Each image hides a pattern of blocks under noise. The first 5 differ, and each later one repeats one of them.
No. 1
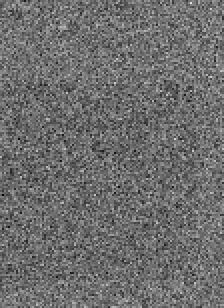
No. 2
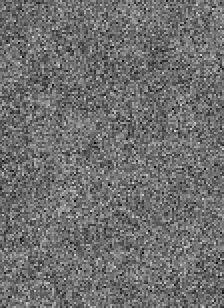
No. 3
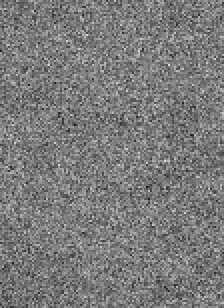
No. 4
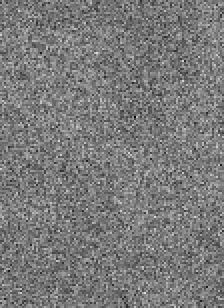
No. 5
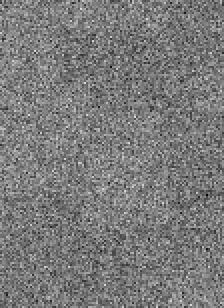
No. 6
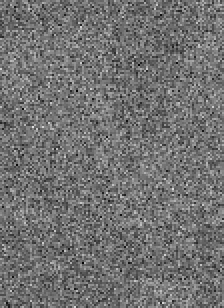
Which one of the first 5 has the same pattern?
4
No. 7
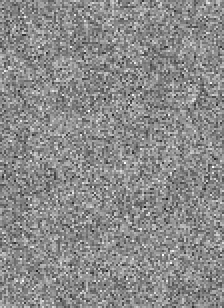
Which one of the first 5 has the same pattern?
2
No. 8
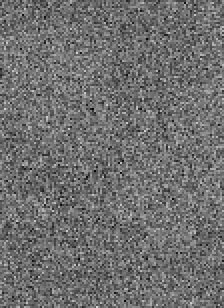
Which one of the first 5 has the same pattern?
4
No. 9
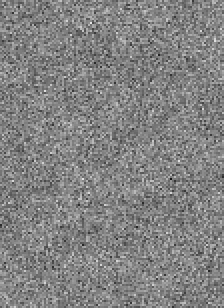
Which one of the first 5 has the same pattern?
2
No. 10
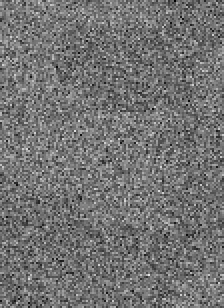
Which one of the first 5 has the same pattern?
5
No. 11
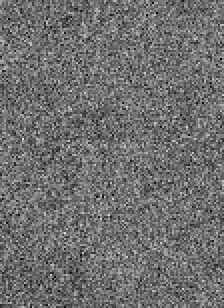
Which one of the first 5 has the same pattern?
3
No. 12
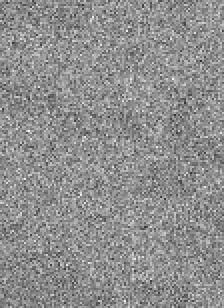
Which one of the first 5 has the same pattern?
3
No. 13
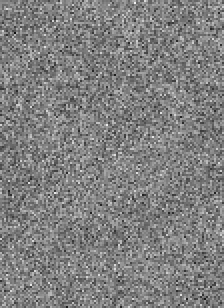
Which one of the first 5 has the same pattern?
2
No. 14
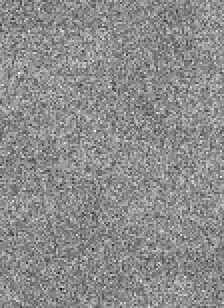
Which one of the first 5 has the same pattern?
4
